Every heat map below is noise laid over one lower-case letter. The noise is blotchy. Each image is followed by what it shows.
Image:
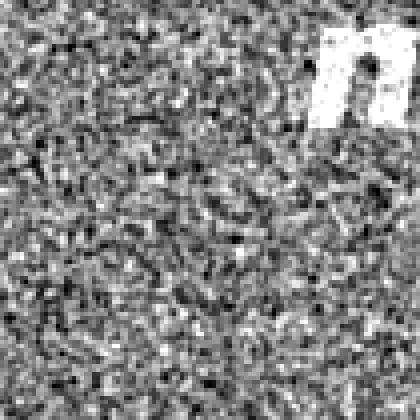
n
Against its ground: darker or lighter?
lighter
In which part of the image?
top right
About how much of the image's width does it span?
a quarter
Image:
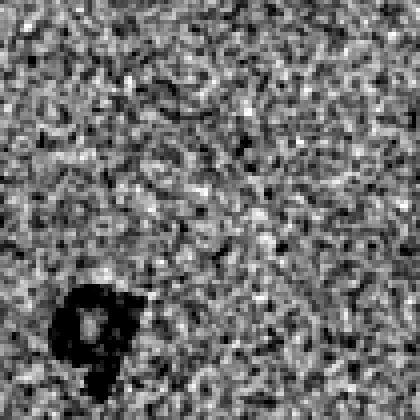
q
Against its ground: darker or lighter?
darker
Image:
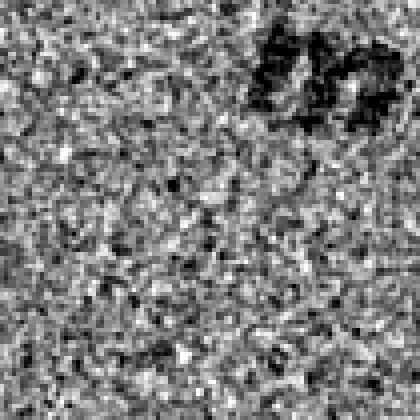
m
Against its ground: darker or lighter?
darker
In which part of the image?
top right
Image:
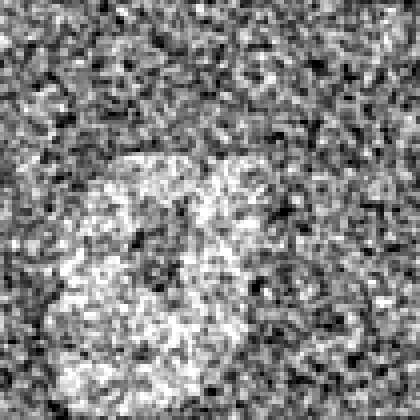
g
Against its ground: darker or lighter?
lighter
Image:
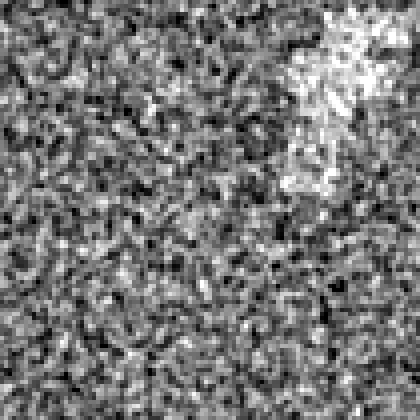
f
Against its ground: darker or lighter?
lighter
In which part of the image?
top right
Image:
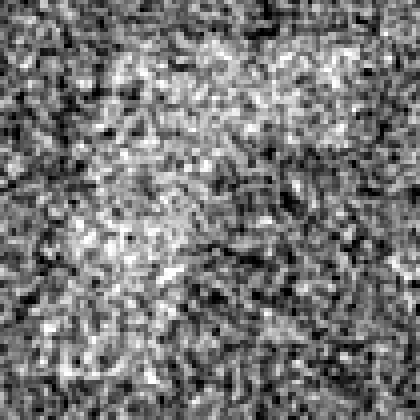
r
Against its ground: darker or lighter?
lighter
